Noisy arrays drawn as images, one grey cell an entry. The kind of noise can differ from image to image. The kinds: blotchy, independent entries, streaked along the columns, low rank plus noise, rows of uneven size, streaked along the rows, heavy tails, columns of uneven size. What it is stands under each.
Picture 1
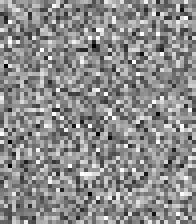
independent entries
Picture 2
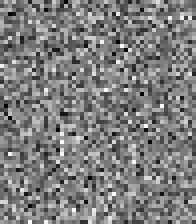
independent entries
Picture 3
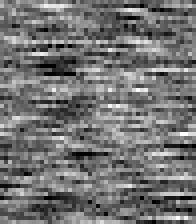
streaked along the rows
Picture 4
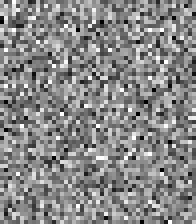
independent entries
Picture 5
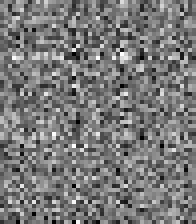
low rank plus noise
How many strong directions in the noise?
two
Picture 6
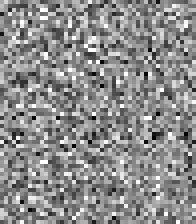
low rank plus noise
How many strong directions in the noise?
five to eight
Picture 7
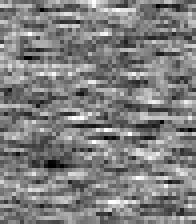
streaked along the rows
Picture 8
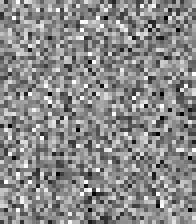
independent entries
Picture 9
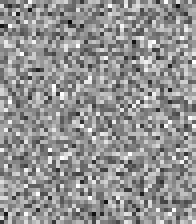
independent entries
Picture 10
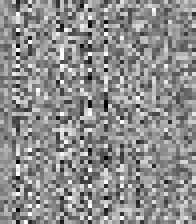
columns of uneven size
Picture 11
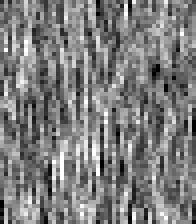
streaked along the columns
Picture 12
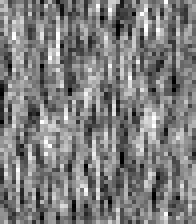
streaked along the columns
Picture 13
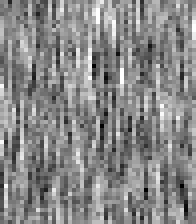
streaked along the columns
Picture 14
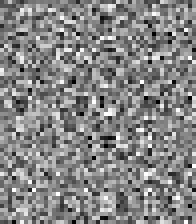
low rank plus noise
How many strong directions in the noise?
three or four
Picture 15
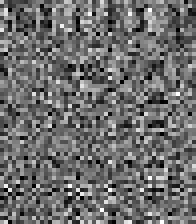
low rank plus noise
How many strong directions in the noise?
one
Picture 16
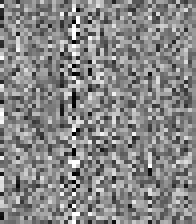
columns of uneven size
